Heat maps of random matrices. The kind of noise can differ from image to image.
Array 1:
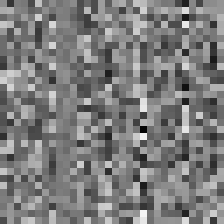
columns of uneven size
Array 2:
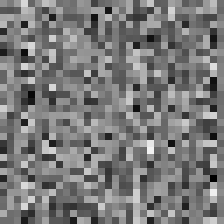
columns of uneven size
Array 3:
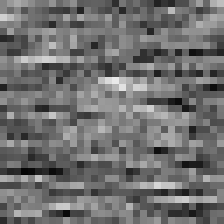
streaked along the rows
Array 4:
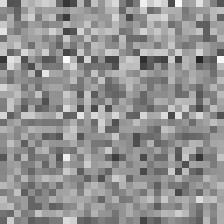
low rank plus noise
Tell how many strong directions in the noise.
one
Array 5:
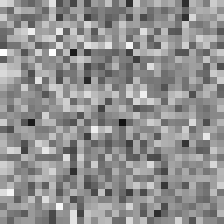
low rank plus noise
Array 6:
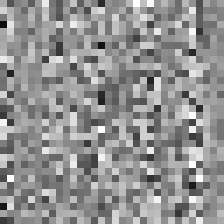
columns of uneven size
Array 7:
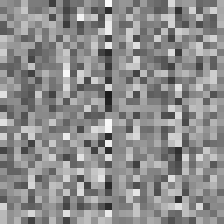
columns of uneven size
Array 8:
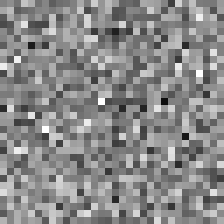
independent entries
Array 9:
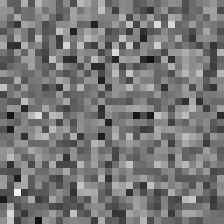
low rank plus noise
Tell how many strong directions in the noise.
five to eight
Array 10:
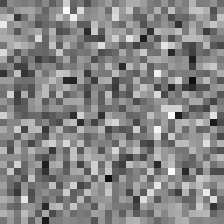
independent entries
